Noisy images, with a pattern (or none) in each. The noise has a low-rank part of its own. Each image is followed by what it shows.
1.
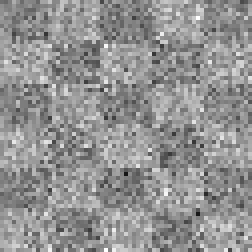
a checkerboard
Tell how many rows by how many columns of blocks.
6 by 5
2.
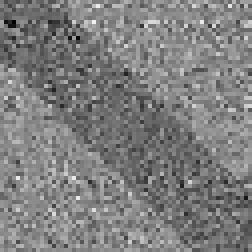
a diagonal band
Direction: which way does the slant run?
top left to bottom right
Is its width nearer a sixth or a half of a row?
a half
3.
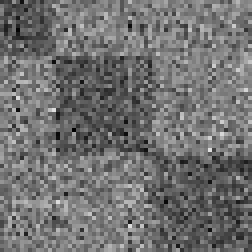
blocks along the diagonal
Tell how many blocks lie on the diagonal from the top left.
3
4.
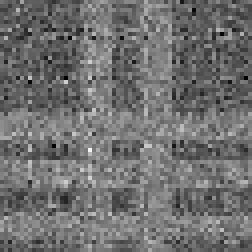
bands of rows crossing bands of columns
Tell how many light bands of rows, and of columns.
3 and 2
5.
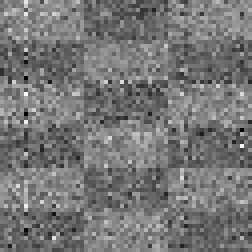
a checkerboard
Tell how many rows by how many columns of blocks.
6 by 3
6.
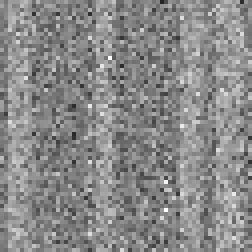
bands of columns
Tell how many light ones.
4
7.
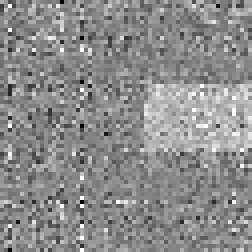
one block
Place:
middle right
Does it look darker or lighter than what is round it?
lighter
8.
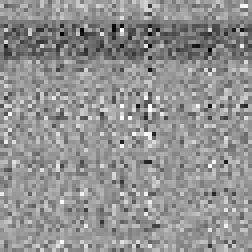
one band of rows
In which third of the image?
top
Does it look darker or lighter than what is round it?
darker
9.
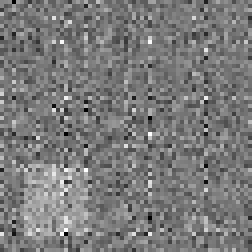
one block
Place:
bottom left
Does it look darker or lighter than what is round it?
lighter
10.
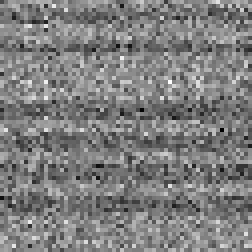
bands of rows
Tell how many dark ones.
6
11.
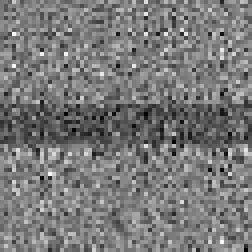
one band of rows
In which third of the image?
middle
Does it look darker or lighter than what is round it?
darker
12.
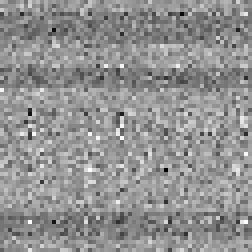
bands of rows
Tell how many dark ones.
3
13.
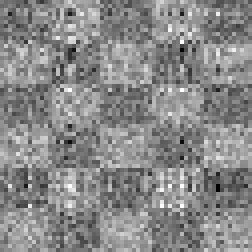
a checkerboard
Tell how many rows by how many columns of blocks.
6 by 5
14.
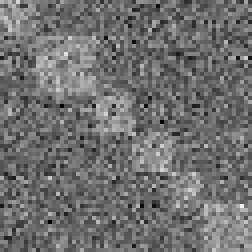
blocks along the diagonal
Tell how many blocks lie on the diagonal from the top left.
6
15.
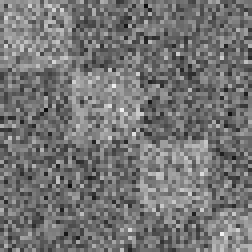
blocks along the diagonal
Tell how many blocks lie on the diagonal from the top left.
4
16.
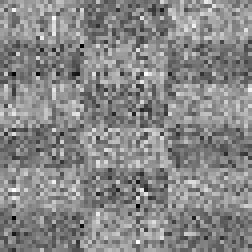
a checkerboard
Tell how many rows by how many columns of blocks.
6 by 3
